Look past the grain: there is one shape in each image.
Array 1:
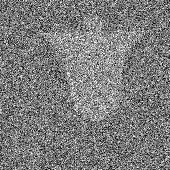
bell
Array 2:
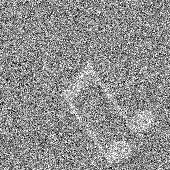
pair of musical notes
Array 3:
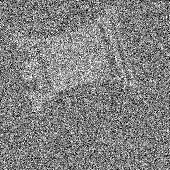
chess rook
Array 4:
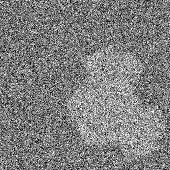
car
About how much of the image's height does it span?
two thirds
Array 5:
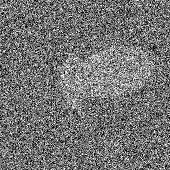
footprint
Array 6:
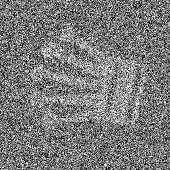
chess queen
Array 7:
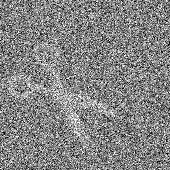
pair of scissors
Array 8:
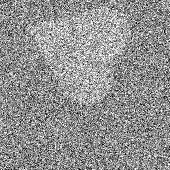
heart
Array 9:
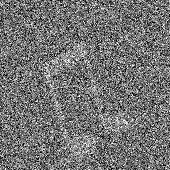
pair of musical notes
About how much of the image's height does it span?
two thirds
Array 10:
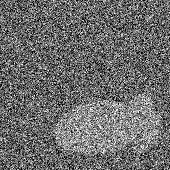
footprint
